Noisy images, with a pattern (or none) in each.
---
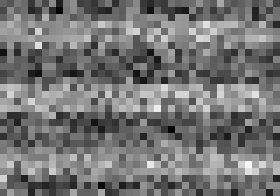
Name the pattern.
horizontal stripes
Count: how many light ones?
3
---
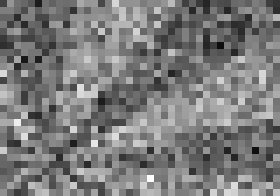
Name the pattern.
spokes from one point
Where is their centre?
bottom left
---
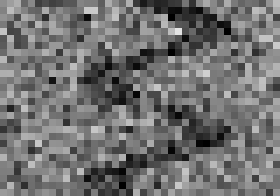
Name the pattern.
a wavy band
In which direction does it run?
top to bottom
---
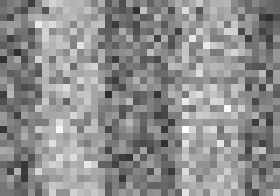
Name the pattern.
vertical stripes
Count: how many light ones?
2
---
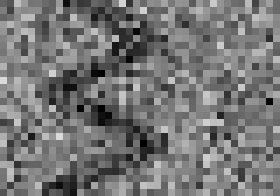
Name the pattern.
a wavy band
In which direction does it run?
top to bottom
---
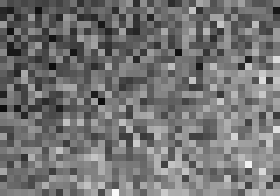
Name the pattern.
a smooth slope
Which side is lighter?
bottom right
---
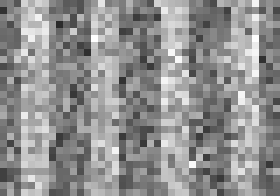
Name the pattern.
vertical stripes
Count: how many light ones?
4
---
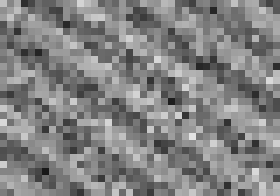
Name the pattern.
diagonal stripes
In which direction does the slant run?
top left to bottom right
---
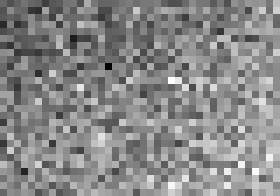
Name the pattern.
a smooth slope
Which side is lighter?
bottom right
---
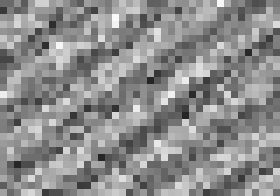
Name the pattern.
diagonal stripes
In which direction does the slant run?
bottom left to top right
